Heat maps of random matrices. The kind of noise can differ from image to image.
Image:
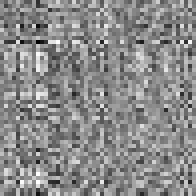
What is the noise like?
low rank plus noise
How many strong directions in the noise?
one
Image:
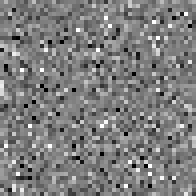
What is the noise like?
heavy tails
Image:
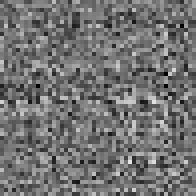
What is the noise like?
low rank plus noise
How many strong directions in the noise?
five to eight
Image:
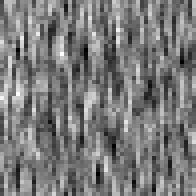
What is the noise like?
streaked along the columns
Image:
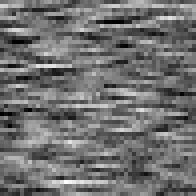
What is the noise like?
streaked along the rows
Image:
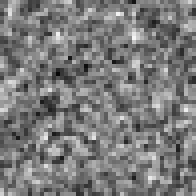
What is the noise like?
blotchy
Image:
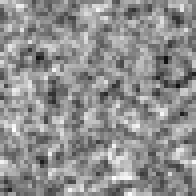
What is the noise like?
blotchy
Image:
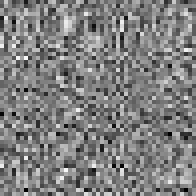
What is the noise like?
low rank plus noise
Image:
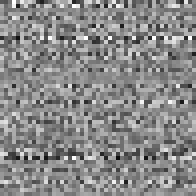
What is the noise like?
rows of uneven size
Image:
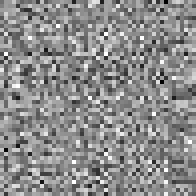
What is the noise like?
low rank plus noise
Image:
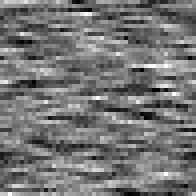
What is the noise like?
streaked along the rows
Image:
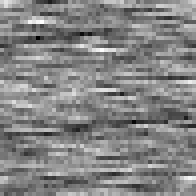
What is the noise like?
streaked along the rows
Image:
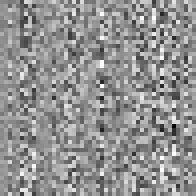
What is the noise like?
columns of uneven size
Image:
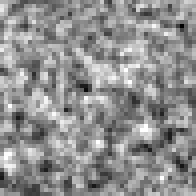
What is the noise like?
blotchy
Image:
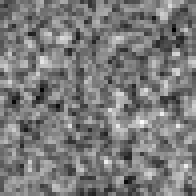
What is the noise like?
blotchy
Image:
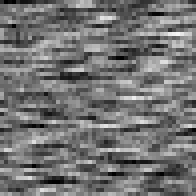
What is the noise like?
streaked along the rows
